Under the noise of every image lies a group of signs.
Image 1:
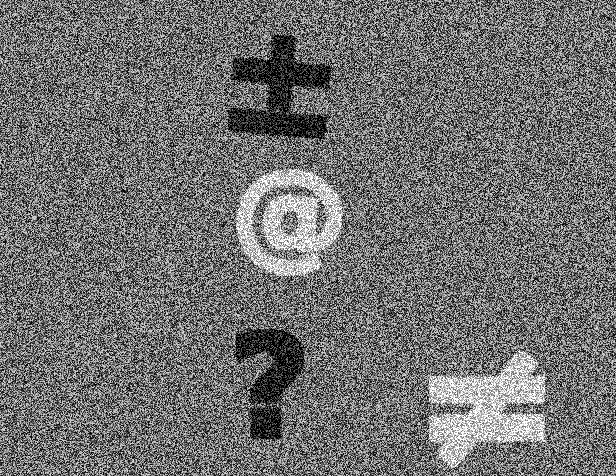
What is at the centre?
at sign
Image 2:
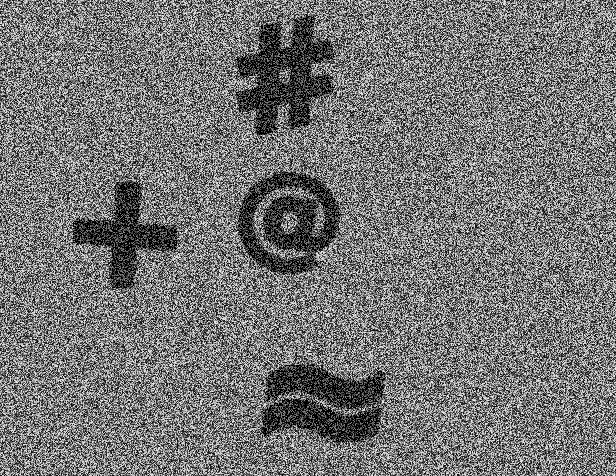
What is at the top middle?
hash sign
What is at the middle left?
plus sign
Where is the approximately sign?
bottom middle
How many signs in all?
4
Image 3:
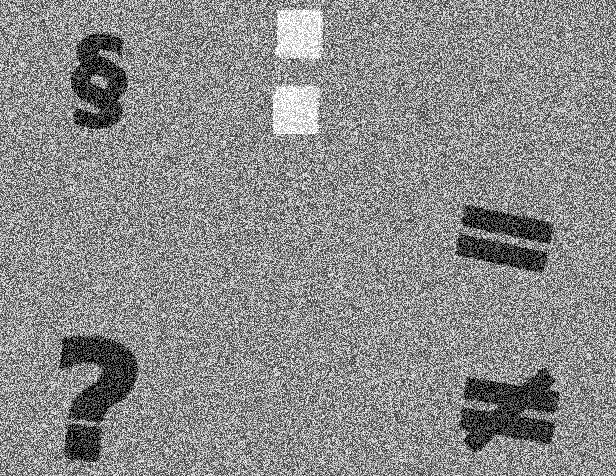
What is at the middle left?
nothing
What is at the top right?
nothing
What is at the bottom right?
not-equal sign
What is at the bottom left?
question mark
